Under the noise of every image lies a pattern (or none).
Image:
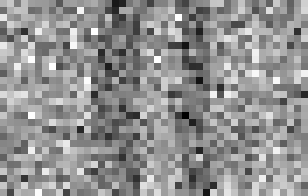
bands of columns
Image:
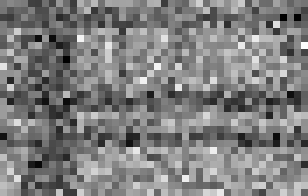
bands of rows crossing bands of columns
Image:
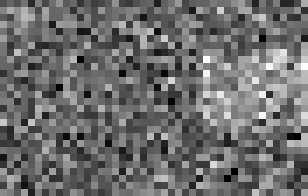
one block
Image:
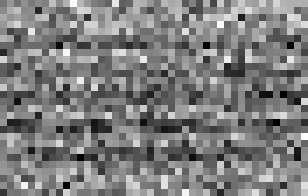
bands of rows
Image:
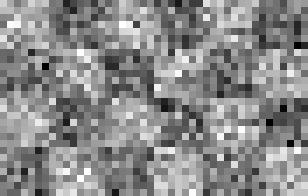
a checkerboard
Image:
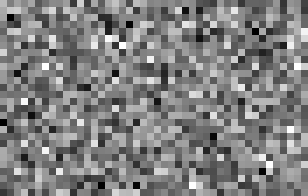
only noise
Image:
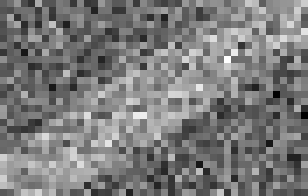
a diagonal band
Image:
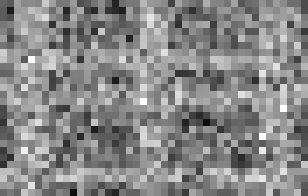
bands of rows crossing bands of columns
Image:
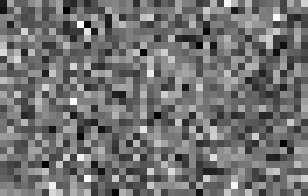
only noise
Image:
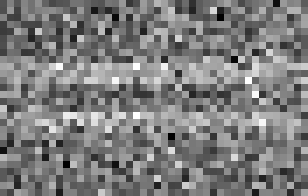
bands of rows
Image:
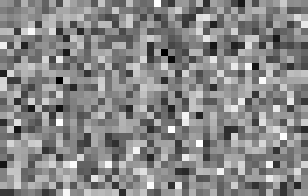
only noise
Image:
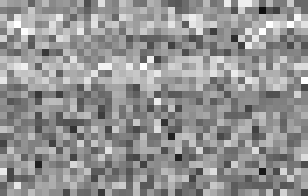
bands of rows
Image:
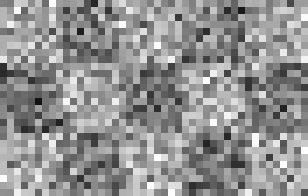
a checkerboard
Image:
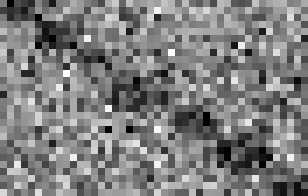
blocks along the diagonal
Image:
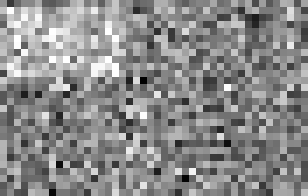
one block
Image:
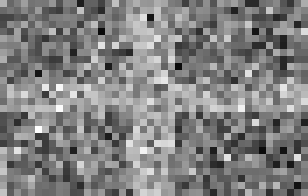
bands of rows crossing bands of columns
